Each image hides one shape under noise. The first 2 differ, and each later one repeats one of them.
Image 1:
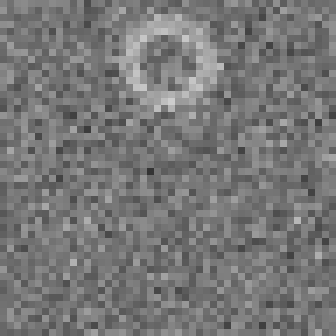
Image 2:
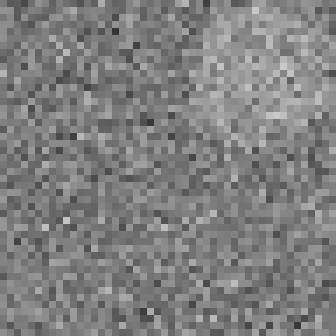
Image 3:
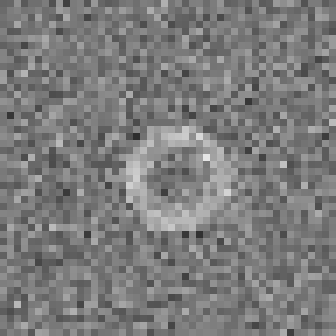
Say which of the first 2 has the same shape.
1
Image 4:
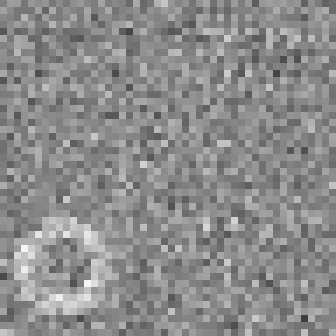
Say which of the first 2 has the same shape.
1
